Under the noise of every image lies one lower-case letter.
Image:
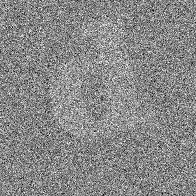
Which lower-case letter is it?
d
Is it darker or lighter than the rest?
lighter
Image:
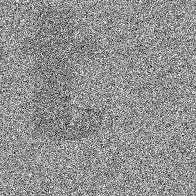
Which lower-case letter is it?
t
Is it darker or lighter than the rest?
darker
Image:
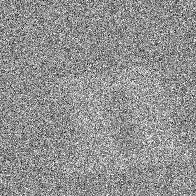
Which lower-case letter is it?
n
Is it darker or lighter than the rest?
lighter
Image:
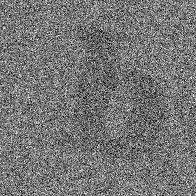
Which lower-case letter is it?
b
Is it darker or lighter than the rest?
darker
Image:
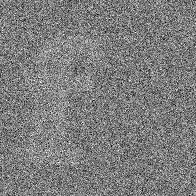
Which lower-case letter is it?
f
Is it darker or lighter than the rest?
lighter
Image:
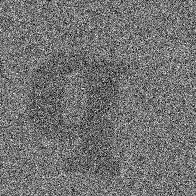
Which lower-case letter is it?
q
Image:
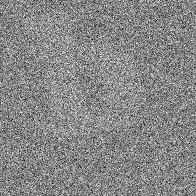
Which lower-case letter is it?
b
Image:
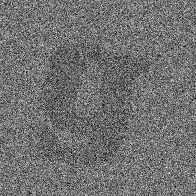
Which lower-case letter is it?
g
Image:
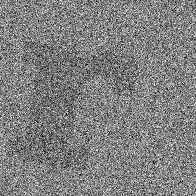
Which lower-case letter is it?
r
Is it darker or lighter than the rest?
darker
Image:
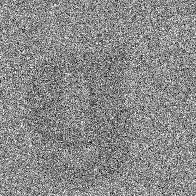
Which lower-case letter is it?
g
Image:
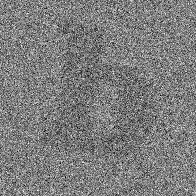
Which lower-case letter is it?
b
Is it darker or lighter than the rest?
darker
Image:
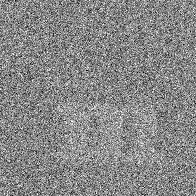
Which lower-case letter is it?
m
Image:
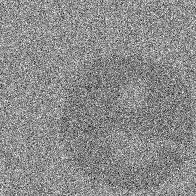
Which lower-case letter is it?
e
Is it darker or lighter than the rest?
darker
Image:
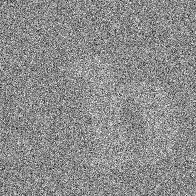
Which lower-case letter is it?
b
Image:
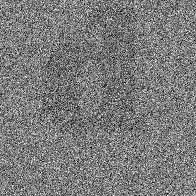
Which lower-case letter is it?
d
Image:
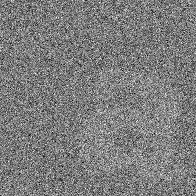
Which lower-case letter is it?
a
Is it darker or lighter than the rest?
lighter
